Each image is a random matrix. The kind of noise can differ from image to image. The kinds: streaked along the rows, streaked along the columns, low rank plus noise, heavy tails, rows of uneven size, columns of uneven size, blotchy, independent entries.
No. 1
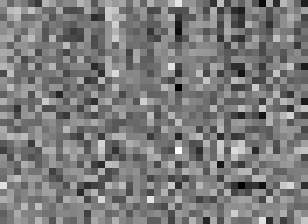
low rank plus noise
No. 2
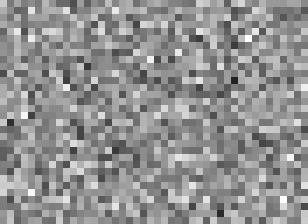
independent entries
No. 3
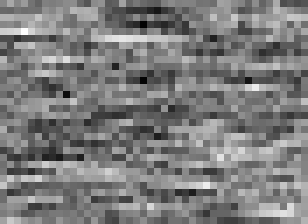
streaked along the rows
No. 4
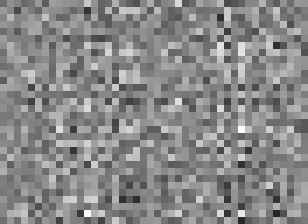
low rank plus noise
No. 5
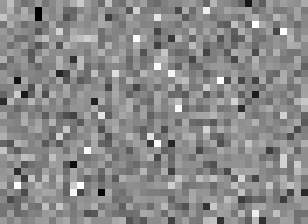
heavy tails
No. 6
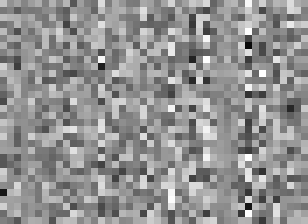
columns of uneven size
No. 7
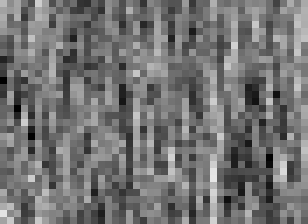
streaked along the columns
